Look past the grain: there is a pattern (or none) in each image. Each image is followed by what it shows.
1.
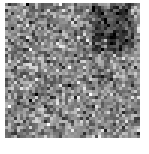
one block
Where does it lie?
top right
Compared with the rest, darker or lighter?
darker
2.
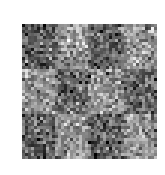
a checkerboard
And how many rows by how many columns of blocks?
3 by 4
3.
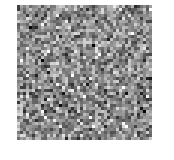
only noise
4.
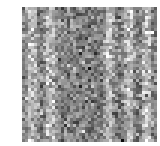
bands of columns
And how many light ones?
5
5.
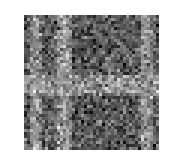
bands of rows crossing bands of columns
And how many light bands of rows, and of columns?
1 and 3
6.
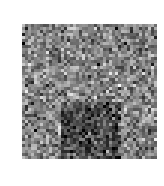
one block
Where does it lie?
bottom middle
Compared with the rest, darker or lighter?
darker
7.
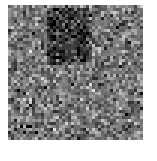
one block
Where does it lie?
top middle
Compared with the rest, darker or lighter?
darker
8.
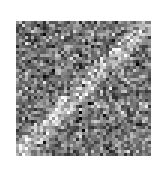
a diagonal band
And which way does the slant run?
bottom left to top right
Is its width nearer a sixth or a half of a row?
a sixth
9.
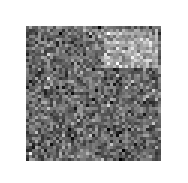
one block
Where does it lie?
top right
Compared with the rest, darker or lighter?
lighter
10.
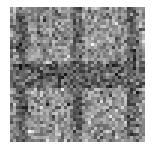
bands of rows crossing bands of columns
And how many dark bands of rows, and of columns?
1 and 3
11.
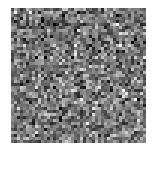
only noise
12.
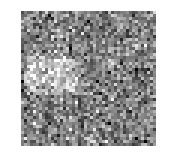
one block
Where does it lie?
middle left
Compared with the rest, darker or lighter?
lighter
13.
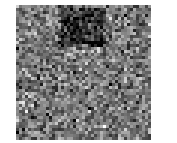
one block
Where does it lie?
top middle
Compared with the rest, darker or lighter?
darker
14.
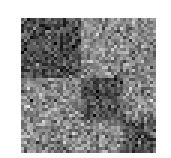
blocks along the diagonal
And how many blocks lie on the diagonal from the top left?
3
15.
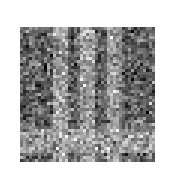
bands of rows crossing bands of columns
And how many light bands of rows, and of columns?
1 and 3
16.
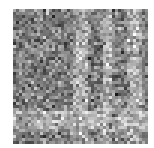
bands of rows crossing bands of columns
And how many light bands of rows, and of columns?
1 and 3
